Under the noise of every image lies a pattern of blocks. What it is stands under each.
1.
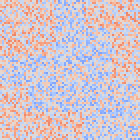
mirrored about the diagonal from the top left
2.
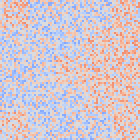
top and bottom mirror each other
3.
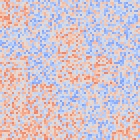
mirrored about the diagonal from the bottom left
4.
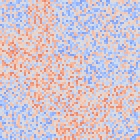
mirrored about the diagonal from the bottom left
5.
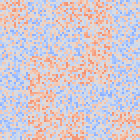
the same after a half turn
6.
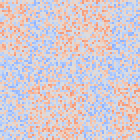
the same after a half turn
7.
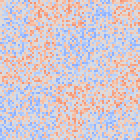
mirrored about the diagonal from the bottom left
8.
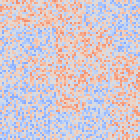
mirrored about the diagonal from the bottom left
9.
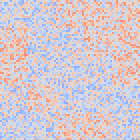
mirrored about the diagonal from the bottom left
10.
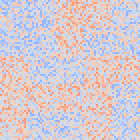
no symmetry
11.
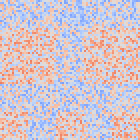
left and right mirror each other
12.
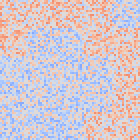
mirrored about the diagonal from the bottom left
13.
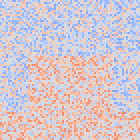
left and right mirror each other
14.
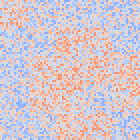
mirrored about the diagonal from the top left
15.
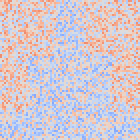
left and right mirror each other
